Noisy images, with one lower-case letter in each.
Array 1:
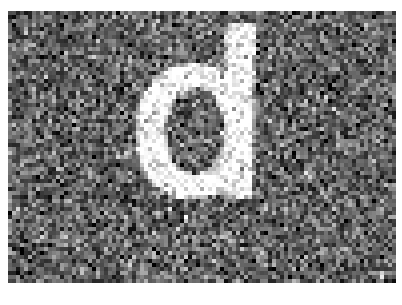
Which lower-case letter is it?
d
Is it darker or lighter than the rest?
lighter
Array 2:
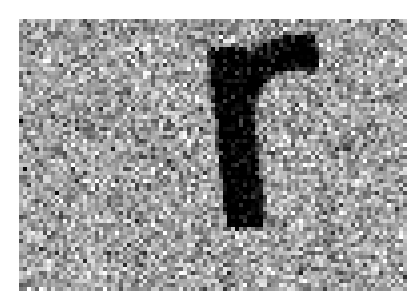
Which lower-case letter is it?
r
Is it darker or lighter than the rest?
darker
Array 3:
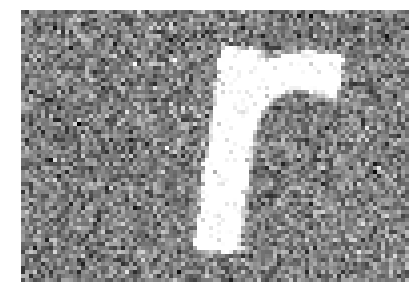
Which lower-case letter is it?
r
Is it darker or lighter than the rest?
lighter
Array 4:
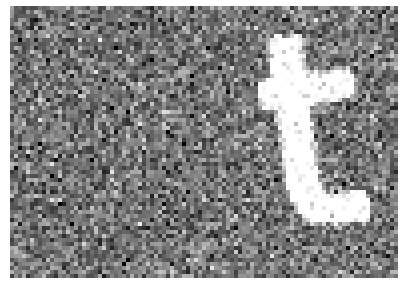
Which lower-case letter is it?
t
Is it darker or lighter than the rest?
lighter
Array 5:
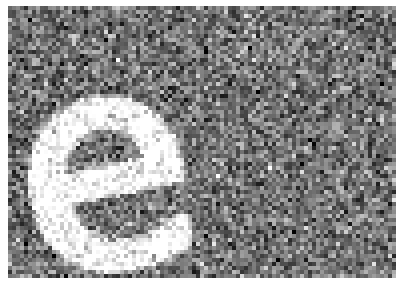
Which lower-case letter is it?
e
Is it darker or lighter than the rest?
lighter
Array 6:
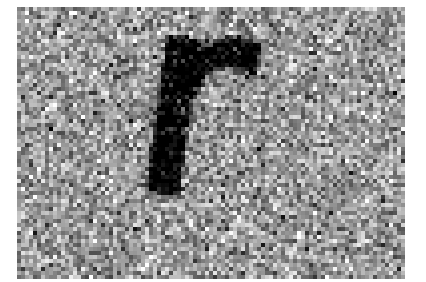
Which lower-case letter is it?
r
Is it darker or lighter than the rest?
darker
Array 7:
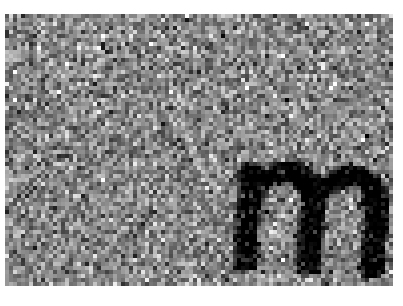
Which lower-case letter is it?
m
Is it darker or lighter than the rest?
darker
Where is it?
bottom right
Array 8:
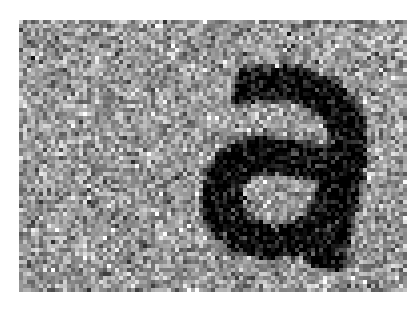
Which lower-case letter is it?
a
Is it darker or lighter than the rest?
darker
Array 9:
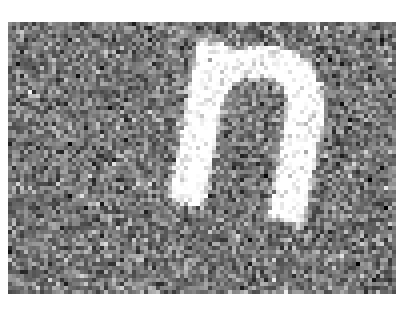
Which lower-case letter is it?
n
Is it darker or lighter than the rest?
lighter
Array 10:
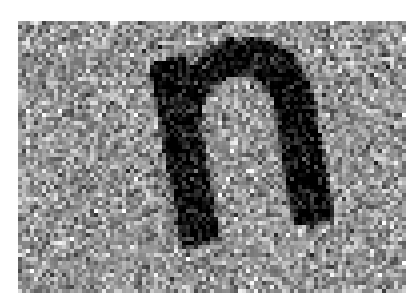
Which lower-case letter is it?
n
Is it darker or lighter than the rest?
darker
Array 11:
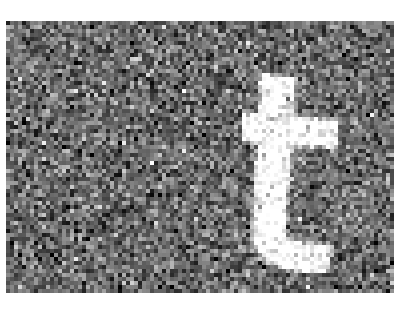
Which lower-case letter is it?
t
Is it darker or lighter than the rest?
lighter
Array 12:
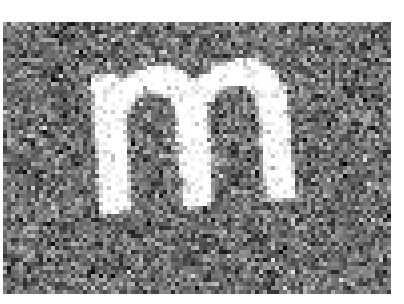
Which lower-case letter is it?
m
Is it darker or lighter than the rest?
lighter
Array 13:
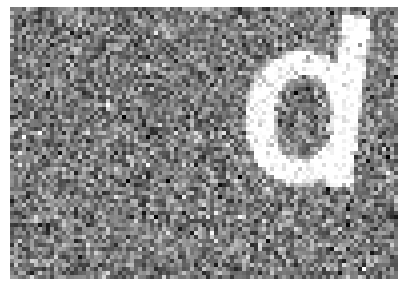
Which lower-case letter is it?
d
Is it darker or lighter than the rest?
lighter
